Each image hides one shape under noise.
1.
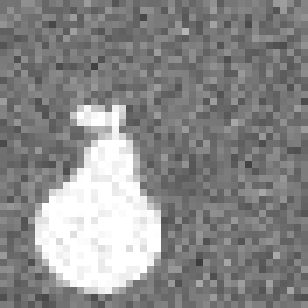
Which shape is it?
pear
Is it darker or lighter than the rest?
lighter
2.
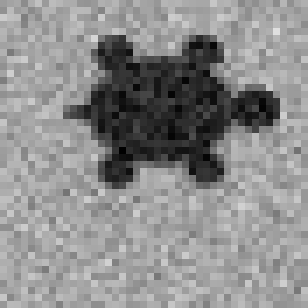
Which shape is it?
turtle
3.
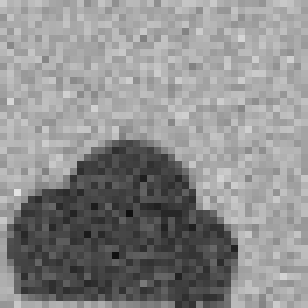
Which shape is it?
cloud
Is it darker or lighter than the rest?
darker
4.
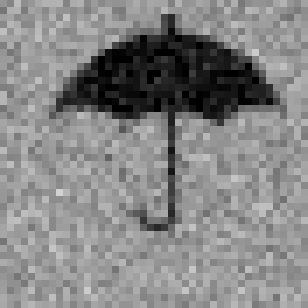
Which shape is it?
umbrella
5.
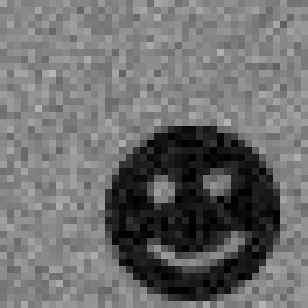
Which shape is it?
smiling face
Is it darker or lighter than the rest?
darker
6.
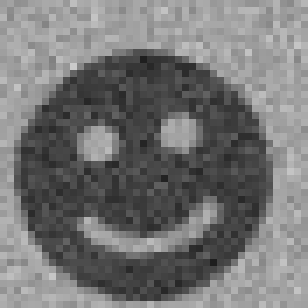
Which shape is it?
smiling face
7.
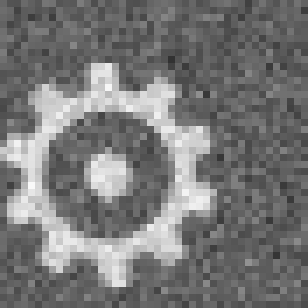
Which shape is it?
gear
